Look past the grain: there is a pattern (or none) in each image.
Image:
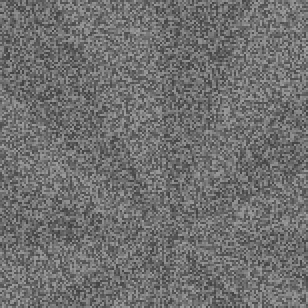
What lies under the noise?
spokes from one point
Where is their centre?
bottom middle
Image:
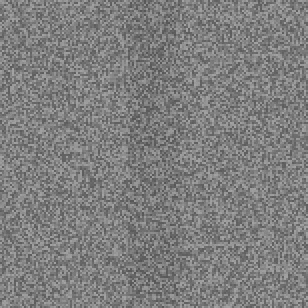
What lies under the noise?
one vertical stripe
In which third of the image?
middle
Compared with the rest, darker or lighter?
darker
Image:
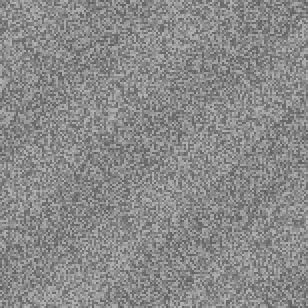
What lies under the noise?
diagonal stripes
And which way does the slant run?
bottom left to top right
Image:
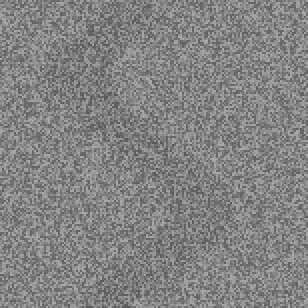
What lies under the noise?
a wavy band
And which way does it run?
top to bottom
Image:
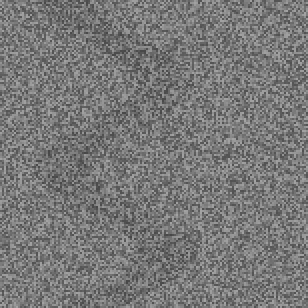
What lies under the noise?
a wavy band
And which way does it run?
top to bottom
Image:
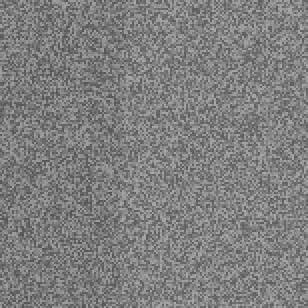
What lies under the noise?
a sharp edge
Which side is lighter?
right
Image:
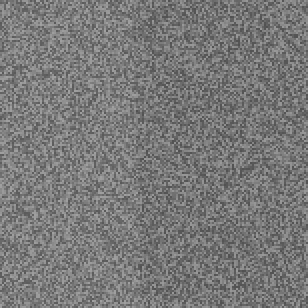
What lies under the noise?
a sharp edge
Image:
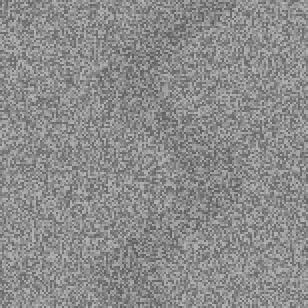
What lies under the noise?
a wavy band
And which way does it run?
top to bottom
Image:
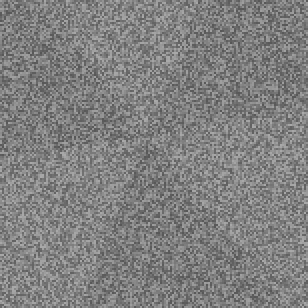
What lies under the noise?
spokes from one point
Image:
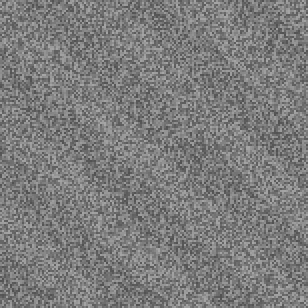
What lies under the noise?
diagonal stripes
